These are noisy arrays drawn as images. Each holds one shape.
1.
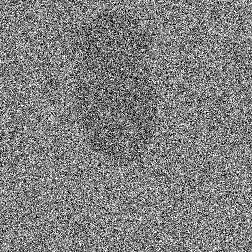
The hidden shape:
footprint
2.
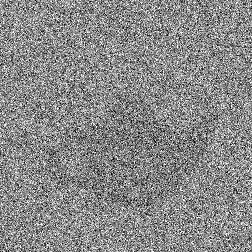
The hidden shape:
teapot
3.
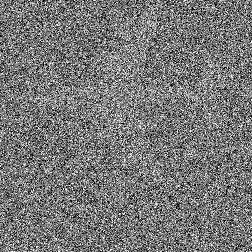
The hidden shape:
airplane
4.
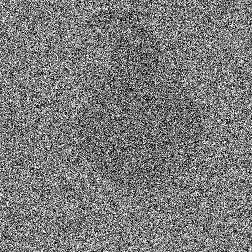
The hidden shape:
pear
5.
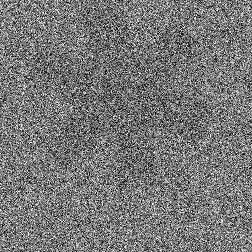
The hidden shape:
asterisk
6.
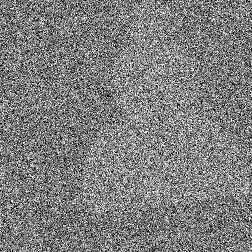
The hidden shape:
chess pawn
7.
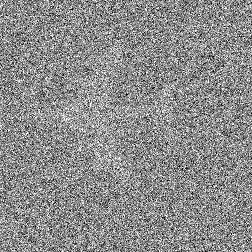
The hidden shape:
airplane
